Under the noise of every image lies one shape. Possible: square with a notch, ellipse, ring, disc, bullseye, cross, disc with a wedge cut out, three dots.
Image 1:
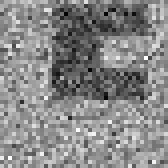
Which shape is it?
square with a notch
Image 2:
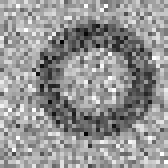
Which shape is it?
ring
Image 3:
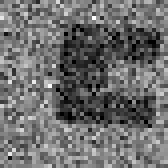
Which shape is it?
square with a notch
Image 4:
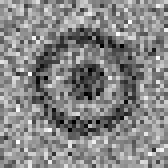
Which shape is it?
bullseye
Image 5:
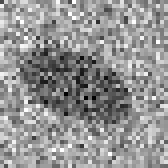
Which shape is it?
ellipse
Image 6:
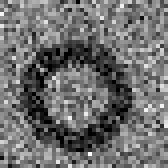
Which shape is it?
ring
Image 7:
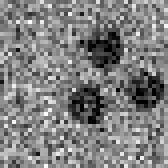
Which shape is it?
three dots
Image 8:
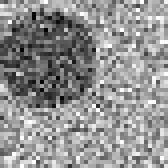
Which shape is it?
disc
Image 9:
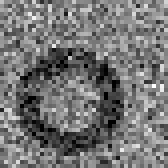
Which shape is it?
ring
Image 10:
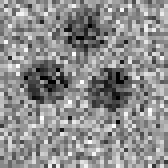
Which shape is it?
three dots
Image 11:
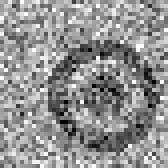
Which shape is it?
bullseye
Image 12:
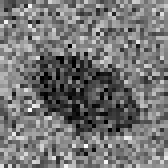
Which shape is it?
ellipse
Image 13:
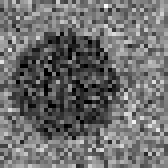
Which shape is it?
disc
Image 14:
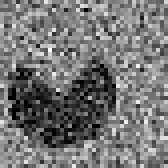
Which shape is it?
disc with a wedge cut out
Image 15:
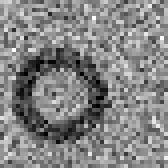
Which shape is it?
ring
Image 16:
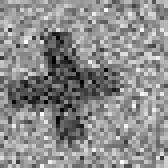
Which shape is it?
cross
